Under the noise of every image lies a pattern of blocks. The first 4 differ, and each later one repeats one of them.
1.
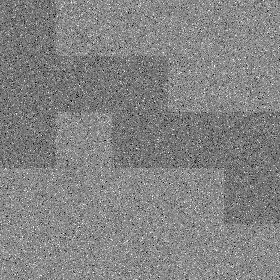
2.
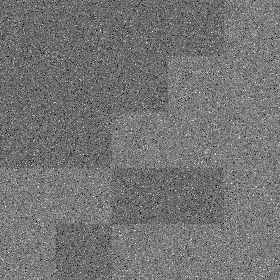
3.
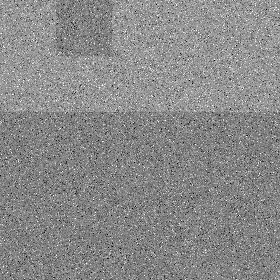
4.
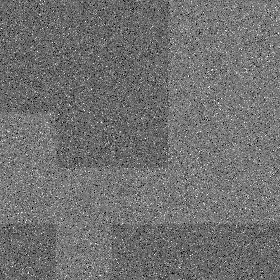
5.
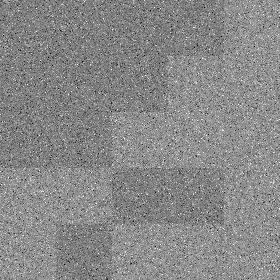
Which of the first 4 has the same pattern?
2
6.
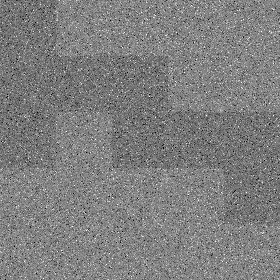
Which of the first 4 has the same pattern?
1
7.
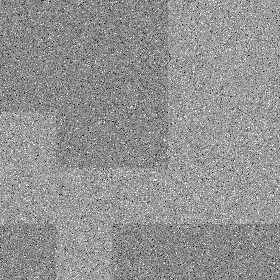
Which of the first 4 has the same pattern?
4
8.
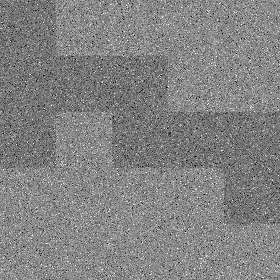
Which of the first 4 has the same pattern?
1
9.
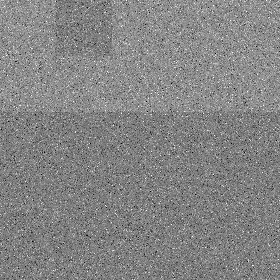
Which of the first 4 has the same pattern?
3
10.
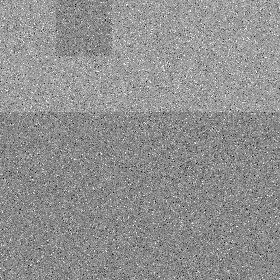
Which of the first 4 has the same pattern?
3
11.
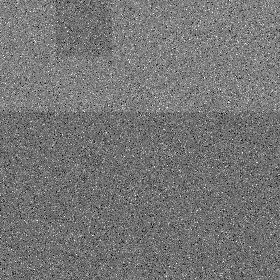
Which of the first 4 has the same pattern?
3
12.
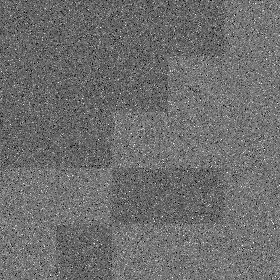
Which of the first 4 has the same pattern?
2
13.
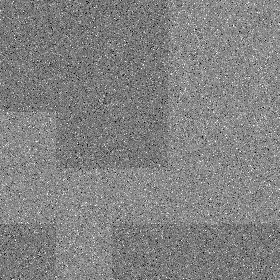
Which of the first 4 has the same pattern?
4
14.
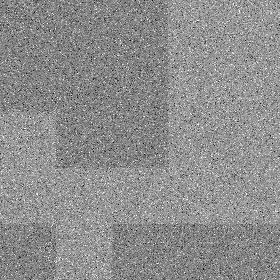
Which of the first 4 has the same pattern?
4
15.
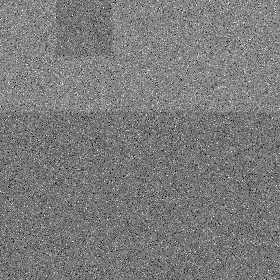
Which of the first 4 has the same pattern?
3
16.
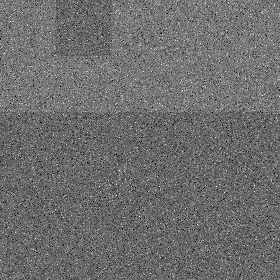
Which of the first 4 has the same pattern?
3
